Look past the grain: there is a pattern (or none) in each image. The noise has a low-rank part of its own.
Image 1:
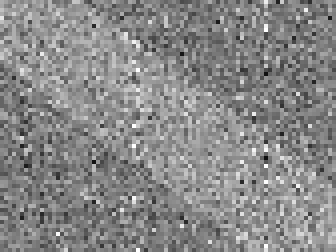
a diagonal band
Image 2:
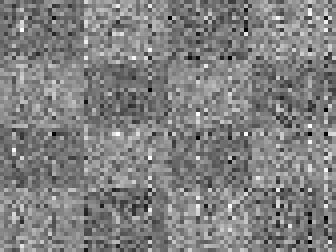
a checkerboard
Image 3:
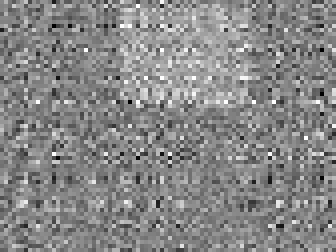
one block
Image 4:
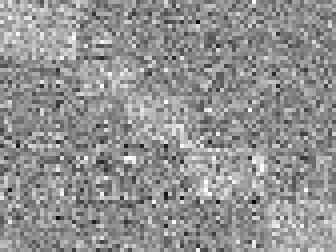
blocks along the diagonal
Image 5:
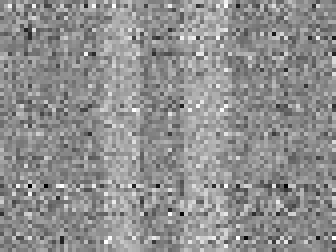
bands of columns
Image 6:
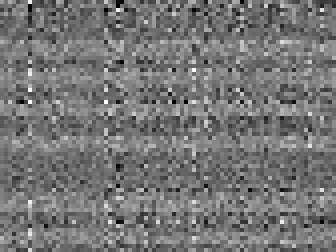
bands of rows
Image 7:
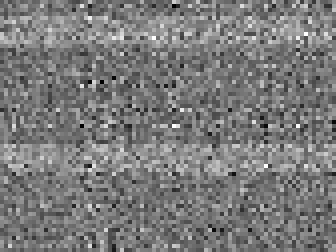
bands of rows
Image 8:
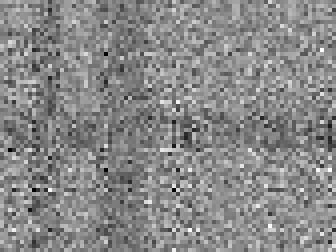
bands of rows crossing bands of columns
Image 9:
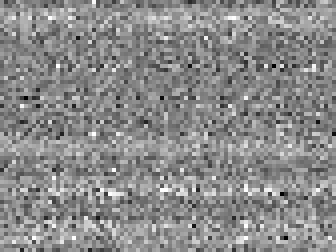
bands of rows
